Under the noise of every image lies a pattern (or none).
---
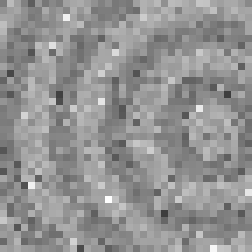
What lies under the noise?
rings round one point
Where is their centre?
middle right
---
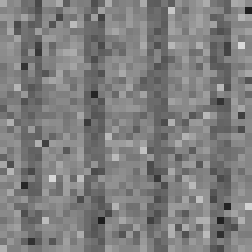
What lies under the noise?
vertical stripes
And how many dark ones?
4
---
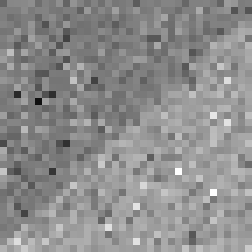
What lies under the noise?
a sharp edge
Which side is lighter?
bottom right
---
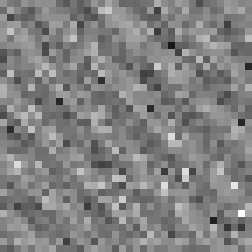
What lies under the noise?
diagonal stripes
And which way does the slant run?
top left to bottom right
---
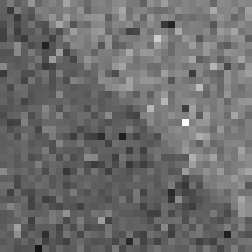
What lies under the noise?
a sharp edge
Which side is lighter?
top right
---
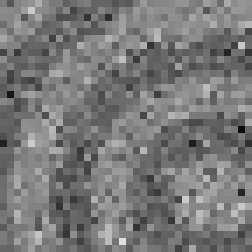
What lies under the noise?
rings round one point
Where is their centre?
bottom right
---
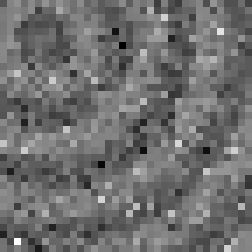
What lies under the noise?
rings round one point
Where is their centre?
top left
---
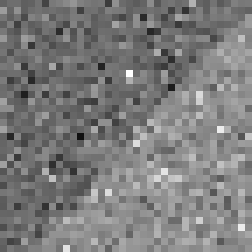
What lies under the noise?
a sharp edge
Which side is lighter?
bottom right
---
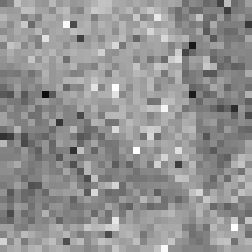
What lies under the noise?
spokes from one point
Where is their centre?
bottom right
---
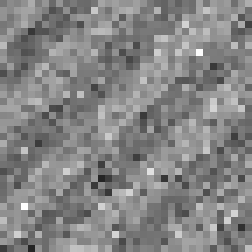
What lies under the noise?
diagonal stripes
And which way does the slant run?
bottom left to top right
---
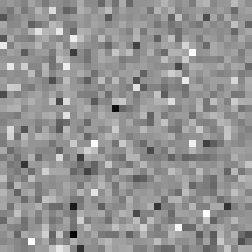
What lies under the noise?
only noise
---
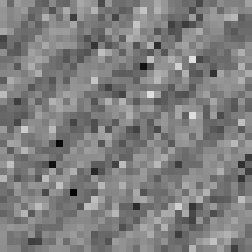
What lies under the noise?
diagonal stripes
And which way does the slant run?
bottom left to top right
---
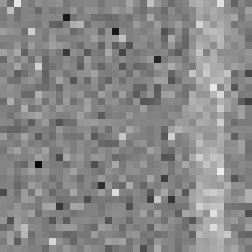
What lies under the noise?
one vertical stripe
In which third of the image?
right
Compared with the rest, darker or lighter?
lighter
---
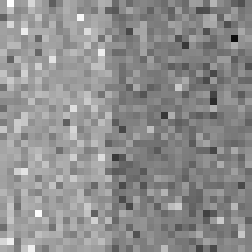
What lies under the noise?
a sharp edge
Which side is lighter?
left
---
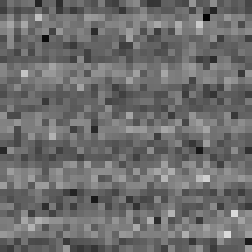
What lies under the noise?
horizontal stripes
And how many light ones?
5
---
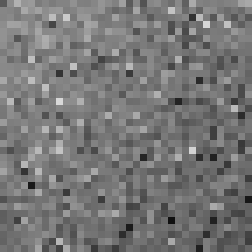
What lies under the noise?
a smooth slope
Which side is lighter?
top left
